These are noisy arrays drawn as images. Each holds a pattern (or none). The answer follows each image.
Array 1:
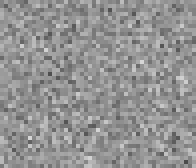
only noise
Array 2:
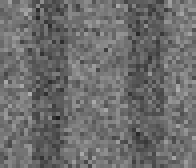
vertical stripes
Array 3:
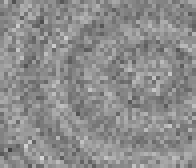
rings round one point
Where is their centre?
middle right
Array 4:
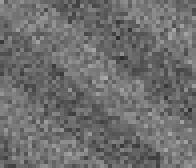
diagonal stripes
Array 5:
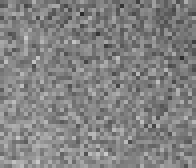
a smooth slope
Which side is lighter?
bottom left
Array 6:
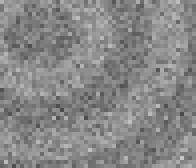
rings round one point
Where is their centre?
top left
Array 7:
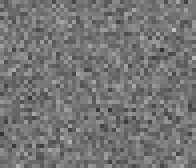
only noise
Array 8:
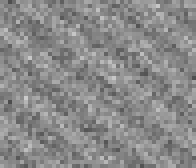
diagonal stripes
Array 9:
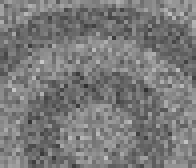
rings round one point
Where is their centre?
bottom middle
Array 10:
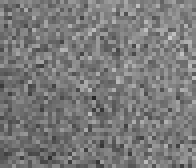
a smooth slope
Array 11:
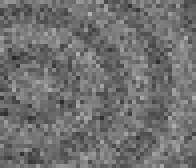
rings round one point
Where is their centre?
middle left
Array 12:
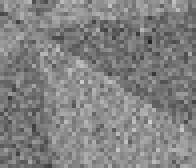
spokes from one point
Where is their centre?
top left
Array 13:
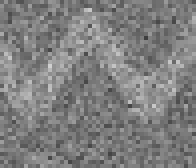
a wavy band
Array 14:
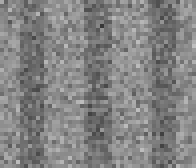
vertical stripes
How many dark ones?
3
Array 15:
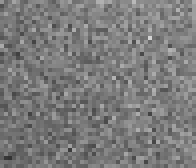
a smooth slope
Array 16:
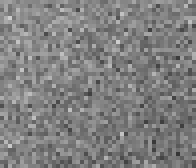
a smooth slope
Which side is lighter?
top left
